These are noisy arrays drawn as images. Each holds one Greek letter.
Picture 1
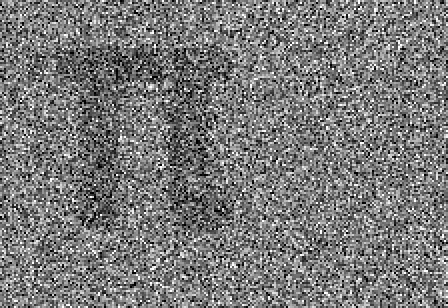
pi
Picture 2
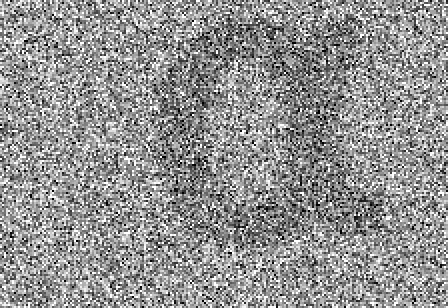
alpha
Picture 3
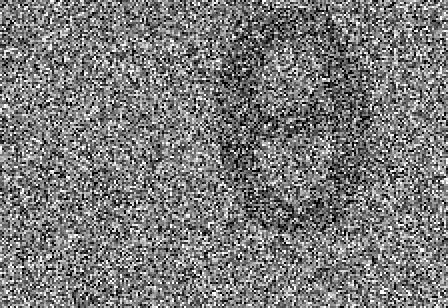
theta
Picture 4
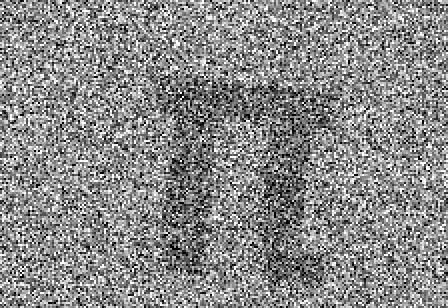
pi
